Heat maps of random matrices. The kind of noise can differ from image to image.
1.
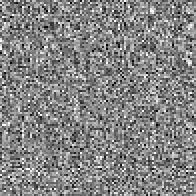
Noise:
low rank plus noise
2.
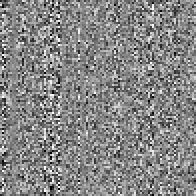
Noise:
columns of uneven size
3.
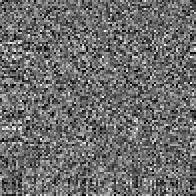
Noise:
low rank plus noise
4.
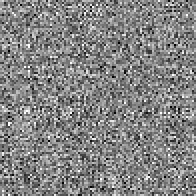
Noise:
low rank plus noise
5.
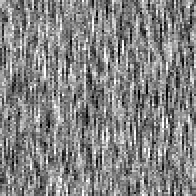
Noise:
streaked along the columns
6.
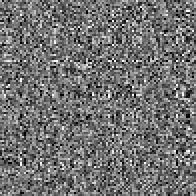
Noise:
low rank plus noise
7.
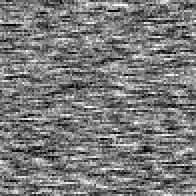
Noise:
streaked along the rows
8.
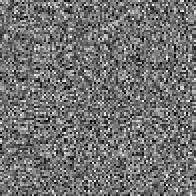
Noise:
low rank plus noise
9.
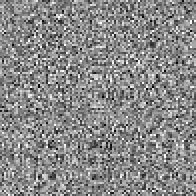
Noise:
low rank plus noise
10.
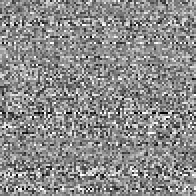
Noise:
rows of uneven size
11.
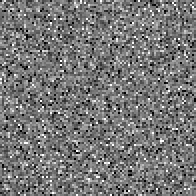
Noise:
heavy tails
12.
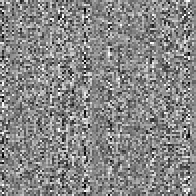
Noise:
columns of uneven size
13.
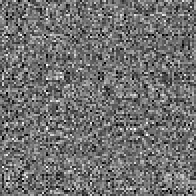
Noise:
low rank plus noise
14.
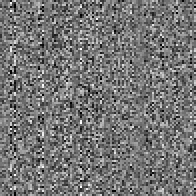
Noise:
columns of uneven size
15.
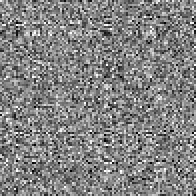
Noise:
low rank plus noise
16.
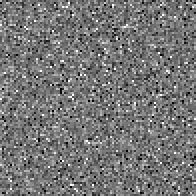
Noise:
heavy tails
